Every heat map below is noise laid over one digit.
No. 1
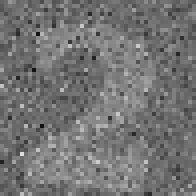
2
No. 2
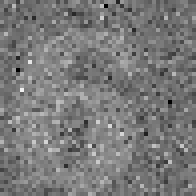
6
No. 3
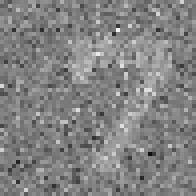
7
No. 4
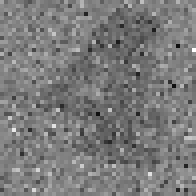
4
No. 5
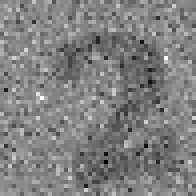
2
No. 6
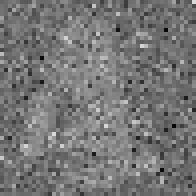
4
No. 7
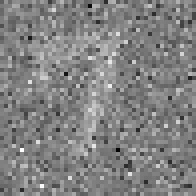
7
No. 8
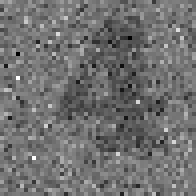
4
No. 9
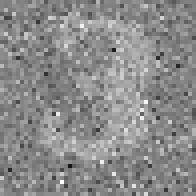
3
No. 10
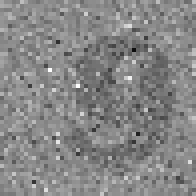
9
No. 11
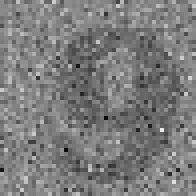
9
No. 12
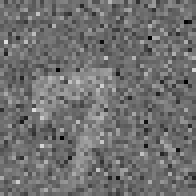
7
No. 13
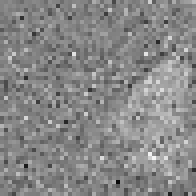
4
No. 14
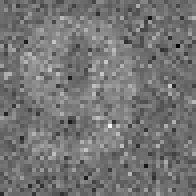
9
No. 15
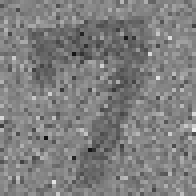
7
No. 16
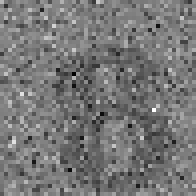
8
